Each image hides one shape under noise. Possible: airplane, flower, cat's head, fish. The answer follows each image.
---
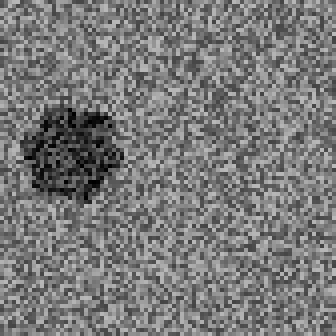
dark flower, middle left
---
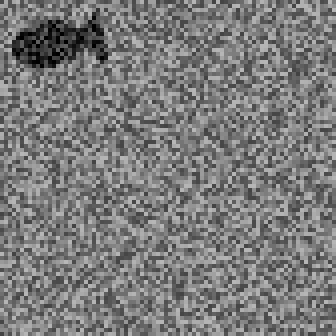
dark fish, top left
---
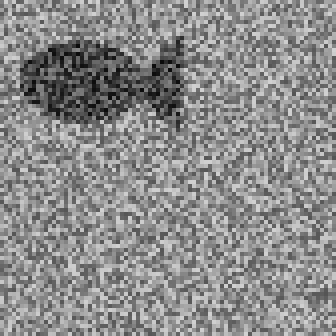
dark fish
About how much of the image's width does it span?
half
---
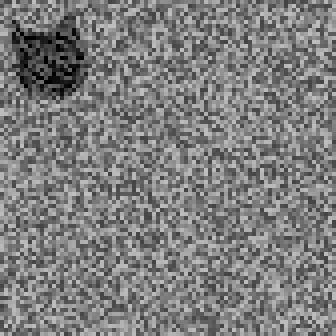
dark cat's head, top left
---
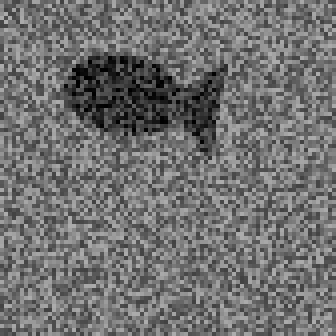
dark fish
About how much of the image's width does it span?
half
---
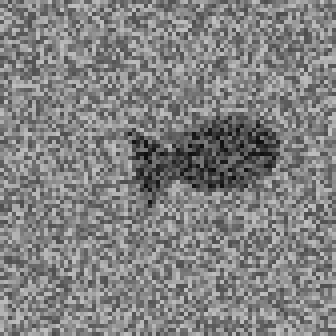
dark fish
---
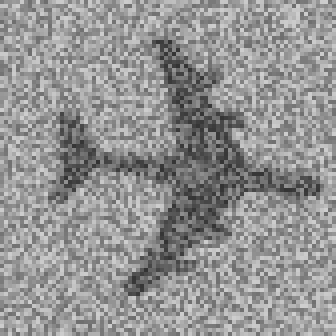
dark airplane
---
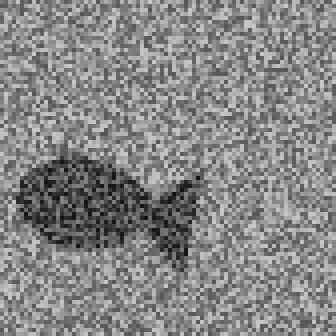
dark fish
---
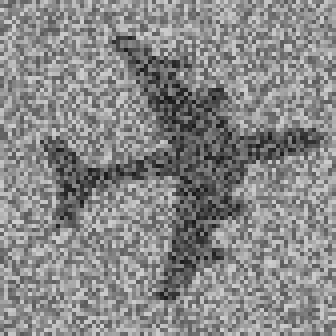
dark airplane
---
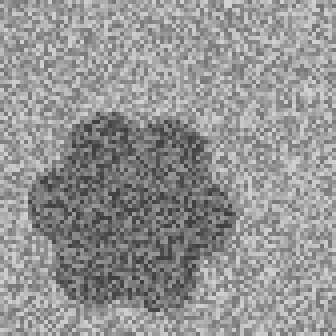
dark flower
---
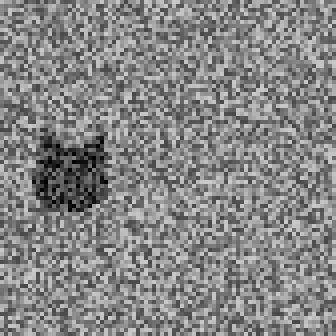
dark cat's head, middle left
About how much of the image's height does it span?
a quarter
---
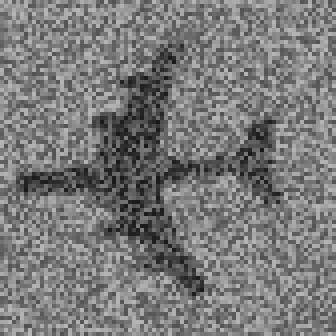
dark airplane
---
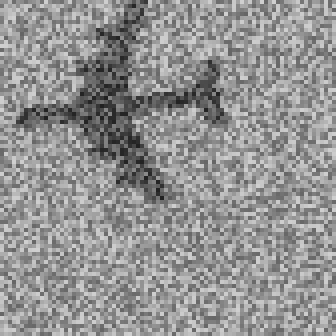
dark airplane
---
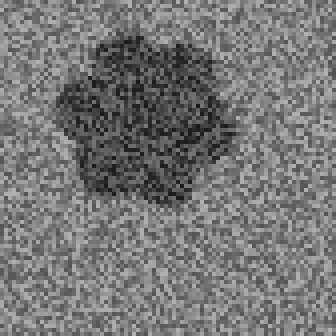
dark flower
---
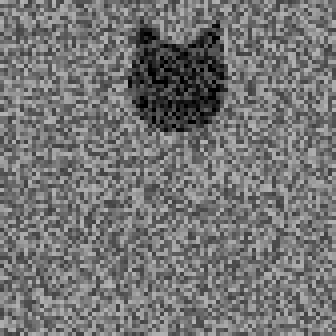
dark cat's head, top middle
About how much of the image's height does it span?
a third
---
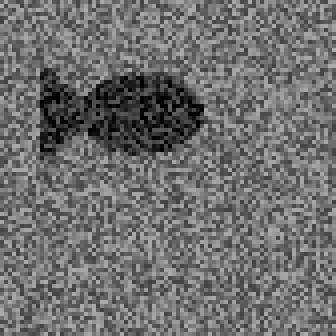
dark fish
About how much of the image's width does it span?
half
